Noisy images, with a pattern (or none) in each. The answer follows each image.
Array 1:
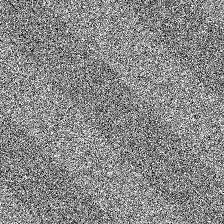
diagonal stripes
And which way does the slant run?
top left to bottom right
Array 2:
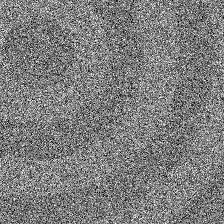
rings round one point
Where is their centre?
top left
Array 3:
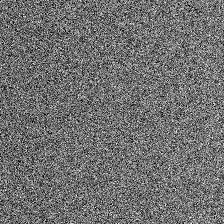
a smooth slope
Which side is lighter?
right
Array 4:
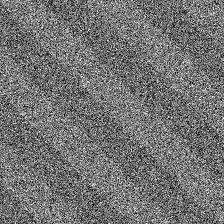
diagonal stripes
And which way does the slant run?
top left to bottom right
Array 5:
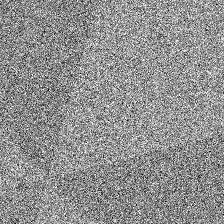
spokes from one point
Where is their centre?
bottom left
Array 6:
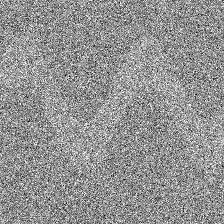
a wavy band
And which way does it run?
left to right
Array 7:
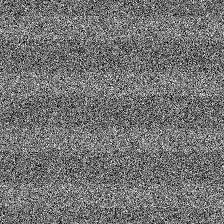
horizontal stripes
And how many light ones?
4
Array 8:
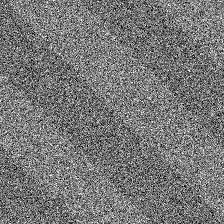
diagonal stripes
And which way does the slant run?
top left to bottom right
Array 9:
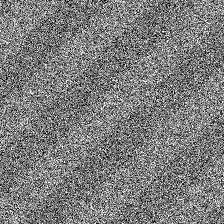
diagonal stripes
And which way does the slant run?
bottom left to top right
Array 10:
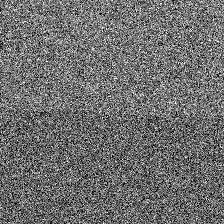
a sharp edge
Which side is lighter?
top
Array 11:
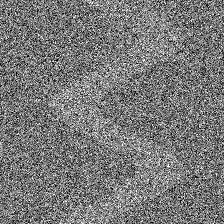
a wavy band
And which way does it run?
top to bottom
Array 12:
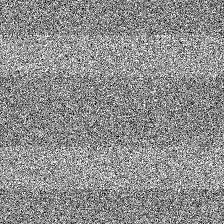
horizontal stripes
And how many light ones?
2
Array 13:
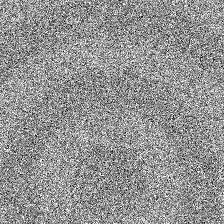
rings round one point
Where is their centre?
bottom middle
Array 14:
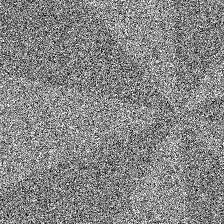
spokes from one point
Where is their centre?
middle right
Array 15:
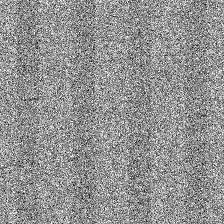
vertical stripes
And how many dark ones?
4
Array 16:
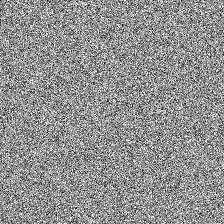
only noise
